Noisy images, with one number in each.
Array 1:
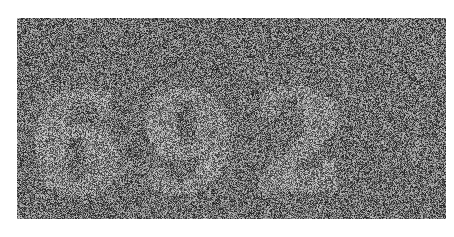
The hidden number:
692
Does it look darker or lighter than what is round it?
lighter
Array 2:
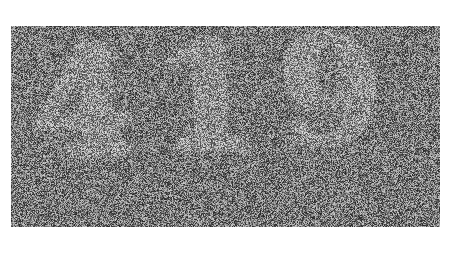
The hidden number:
419
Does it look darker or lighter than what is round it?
lighter
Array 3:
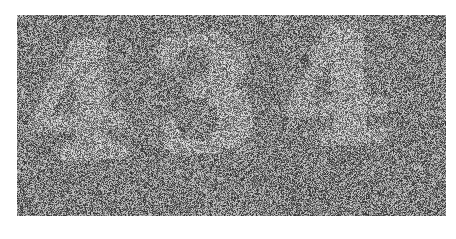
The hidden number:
434
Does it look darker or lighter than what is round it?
lighter
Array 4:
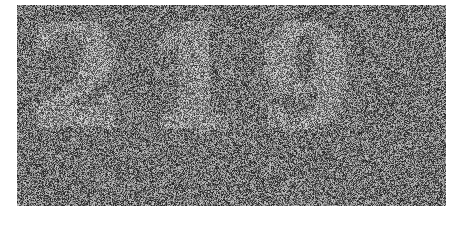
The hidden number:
219
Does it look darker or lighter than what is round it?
lighter
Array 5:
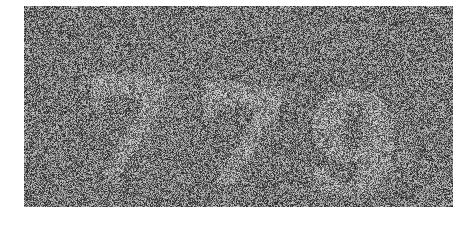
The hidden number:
779
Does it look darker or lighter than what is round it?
lighter
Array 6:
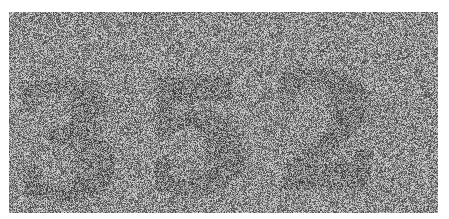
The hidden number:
352
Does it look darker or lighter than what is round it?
darker
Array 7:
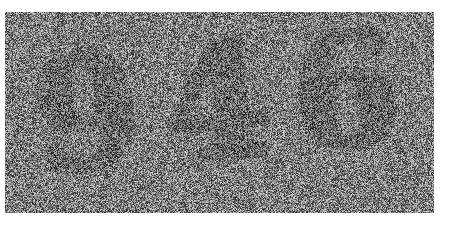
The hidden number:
946
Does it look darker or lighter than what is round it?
darker
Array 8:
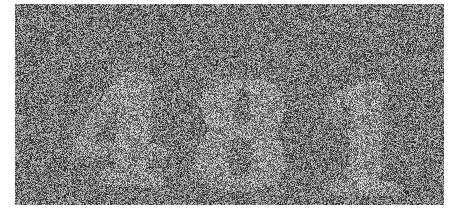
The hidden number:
481
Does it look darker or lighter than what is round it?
lighter
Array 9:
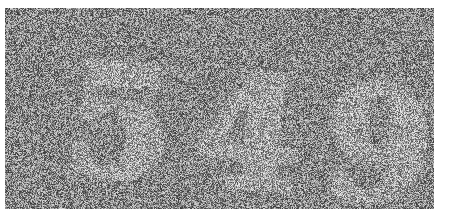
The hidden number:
549
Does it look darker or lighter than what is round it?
lighter
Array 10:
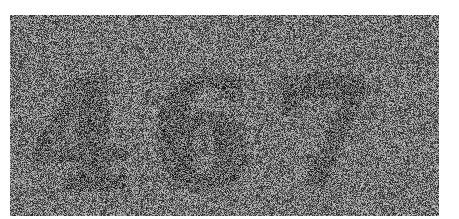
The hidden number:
467
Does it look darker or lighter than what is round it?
darker
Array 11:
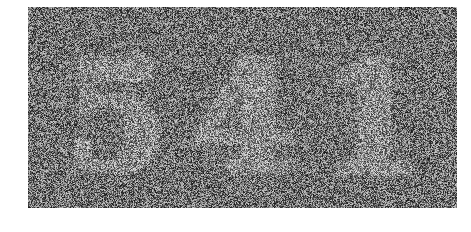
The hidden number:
541
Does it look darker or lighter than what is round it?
lighter
